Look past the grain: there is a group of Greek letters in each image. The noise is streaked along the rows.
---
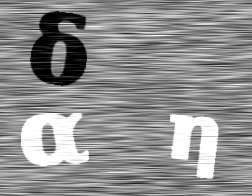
top left: dark delta; bottom left: light alpha; bottom right: light eta
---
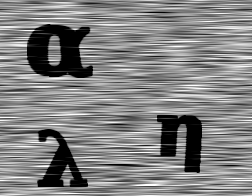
top left: dark alpha; bottom left: dark lambda; bottom right: dark eta
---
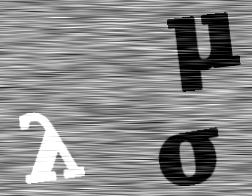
top right: dark mu; bottom left: light lambda; bottom right: dark sigma
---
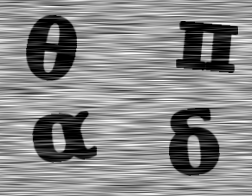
top left: dark theta; top right: dark pi; bottom left: dark alpha; bottom right: dark delta
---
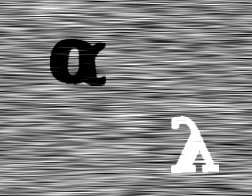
top left: dark alpha; bottom right: light lambda
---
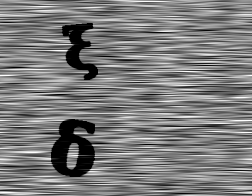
top left: dark xi; bottom left: dark delta
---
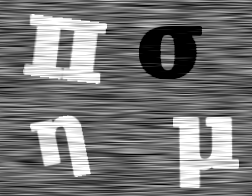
top left: light pi; top right: dark sigma; bottom left: light eta; bottom right: light mu
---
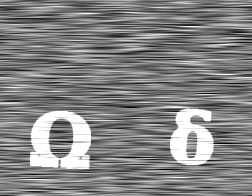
bottom left: light omega; bottom right: light delta
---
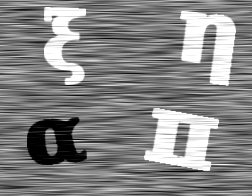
top left: light xi; top right: light eta; bottom left: dark alpha; bottom right: light pi
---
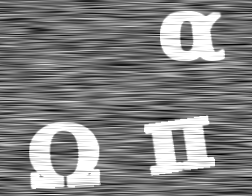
top right: light alpha; bottom left: light omega; bottom right: light pi
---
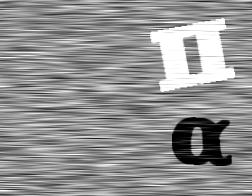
top right: light pi; bottom right: dark alpha
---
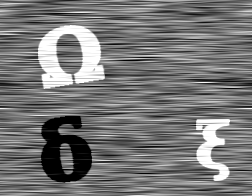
top left: light omega; bottom left: dark delta; bottom right: light xi
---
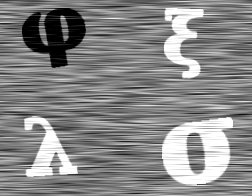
top left: dark phi; top right: light xi; bottom left: light lambda; bottom right: light sigma
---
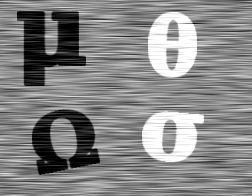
top left: dark mu; top right: light theta; bottom left: dark omega; bottom right: light sigma
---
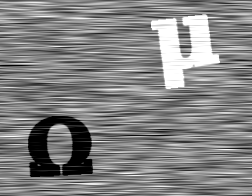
top right: light mu; bottom left: dark omega
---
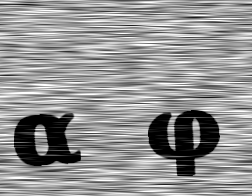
bottom left: dark alpha; bottom right: dark phi
